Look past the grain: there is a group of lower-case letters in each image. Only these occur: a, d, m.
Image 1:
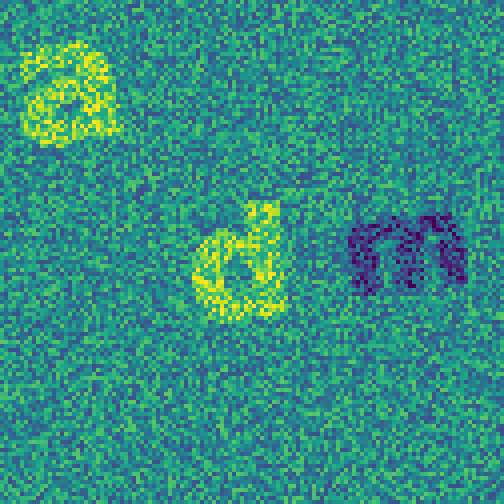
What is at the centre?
d
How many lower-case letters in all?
3
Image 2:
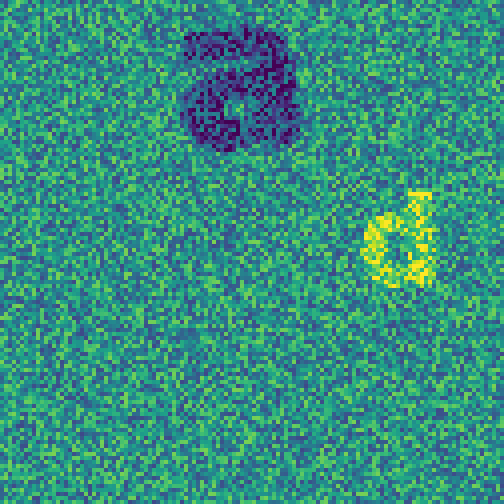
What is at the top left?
nothing
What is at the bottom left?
nothing
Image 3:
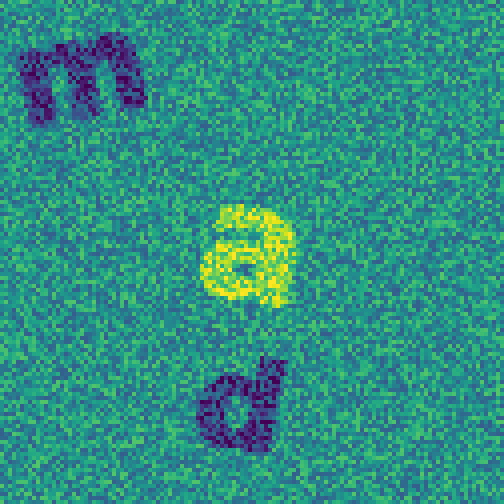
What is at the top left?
m
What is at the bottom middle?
d
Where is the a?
centre
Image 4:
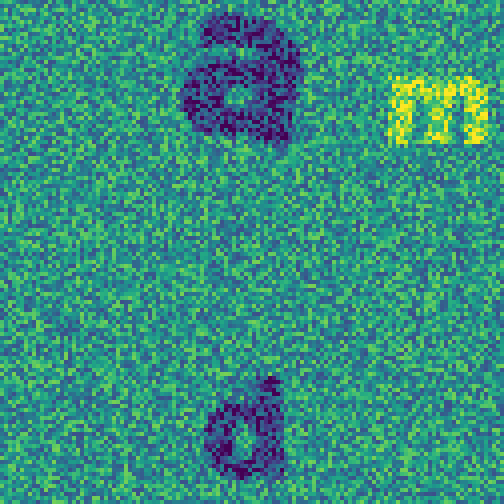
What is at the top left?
nothing
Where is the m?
top right
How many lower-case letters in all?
3
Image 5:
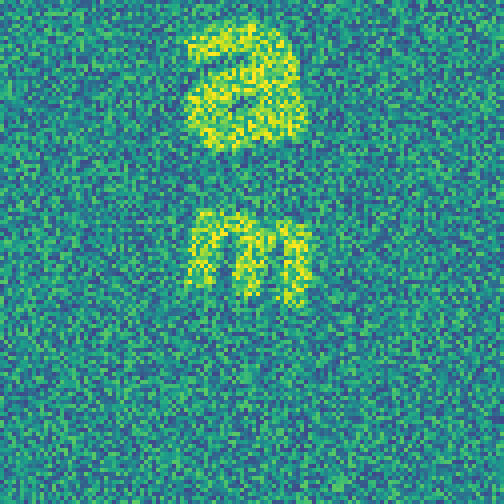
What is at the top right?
nothing
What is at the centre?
m
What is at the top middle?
a
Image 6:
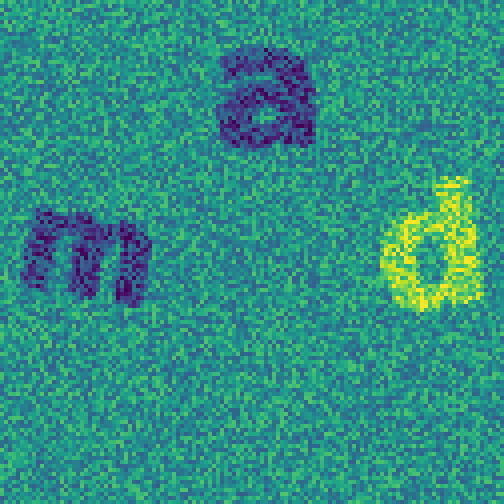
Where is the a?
top middle
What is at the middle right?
d
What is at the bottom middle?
nothing
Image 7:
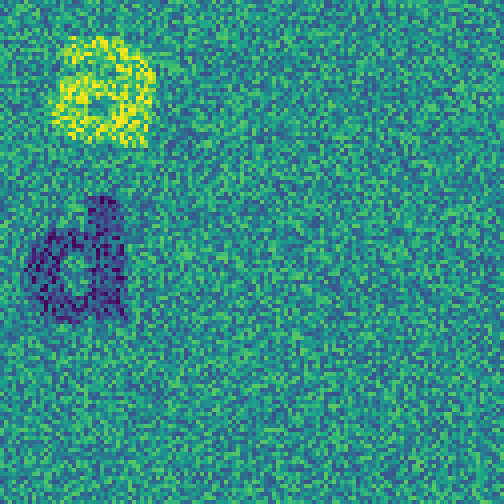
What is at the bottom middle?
nothing
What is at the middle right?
nothing
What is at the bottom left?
nothing
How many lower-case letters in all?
2
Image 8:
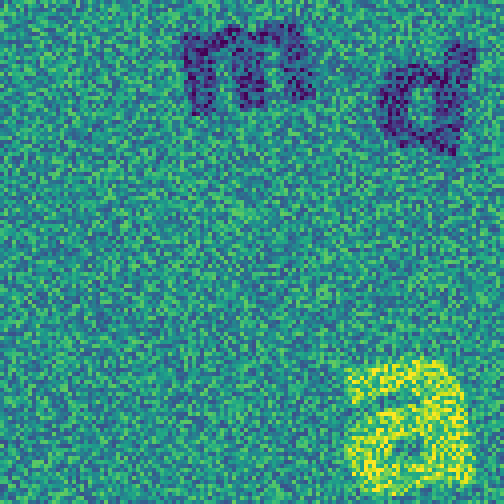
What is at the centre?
nothing
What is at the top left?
nothing
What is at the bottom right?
a
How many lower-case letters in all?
3
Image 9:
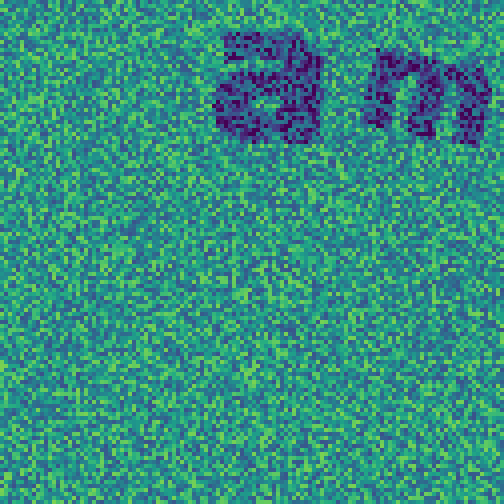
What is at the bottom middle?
nothing
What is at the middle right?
nothing
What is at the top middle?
a
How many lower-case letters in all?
2
